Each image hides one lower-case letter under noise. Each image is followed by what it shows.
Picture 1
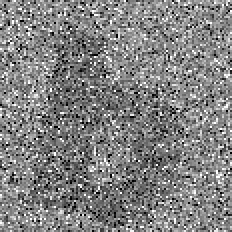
b
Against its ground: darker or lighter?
darker
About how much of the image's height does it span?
nearly all
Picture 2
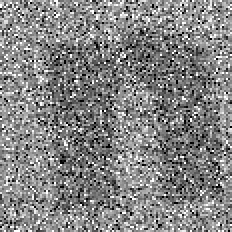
n
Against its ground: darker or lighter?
darker
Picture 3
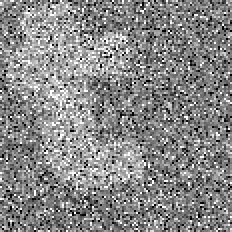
t
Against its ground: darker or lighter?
lighter
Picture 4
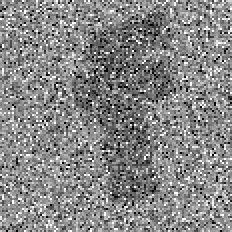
f
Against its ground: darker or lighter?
darker
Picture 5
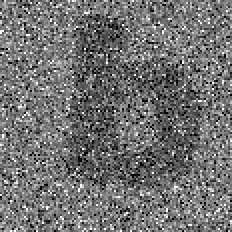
b
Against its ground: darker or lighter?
darker
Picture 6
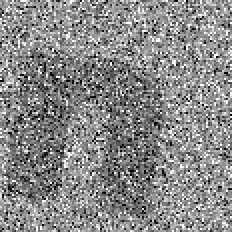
n
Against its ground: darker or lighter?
darker
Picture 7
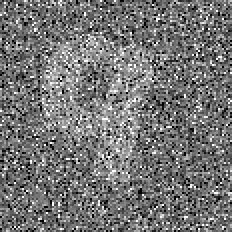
q
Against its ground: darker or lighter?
lighter
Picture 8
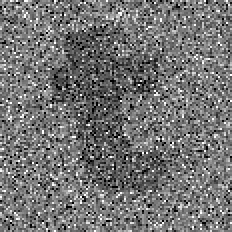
t
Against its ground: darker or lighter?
darker
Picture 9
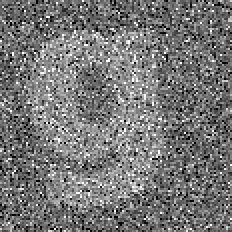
g
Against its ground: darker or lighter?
lighter
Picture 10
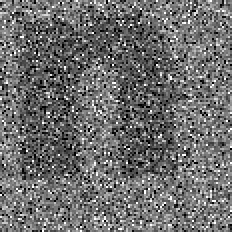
n
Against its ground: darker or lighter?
darker
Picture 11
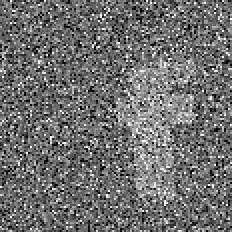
f
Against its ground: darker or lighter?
lighter
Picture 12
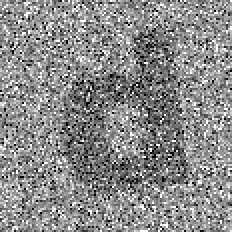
d
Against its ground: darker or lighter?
darker
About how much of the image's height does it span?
two thirds
